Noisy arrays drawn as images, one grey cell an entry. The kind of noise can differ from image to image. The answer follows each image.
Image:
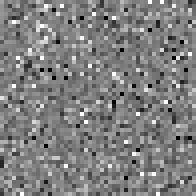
heavy tails
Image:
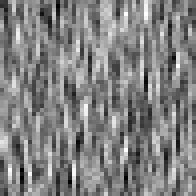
streaked along the columns
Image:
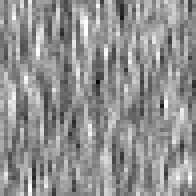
streaked along the columns
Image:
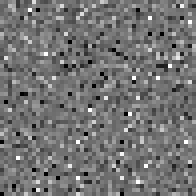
heavy tails
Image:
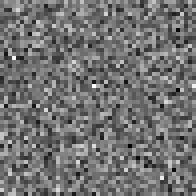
independent entries
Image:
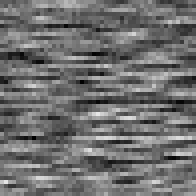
streaked along the rows
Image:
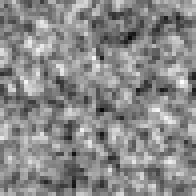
blotchy
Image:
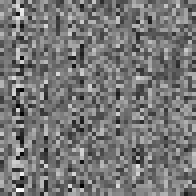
columns of uneven size
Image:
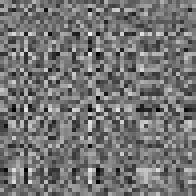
low rank plus noise
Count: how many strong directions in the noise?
one
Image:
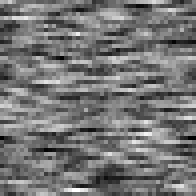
streaked along the rows
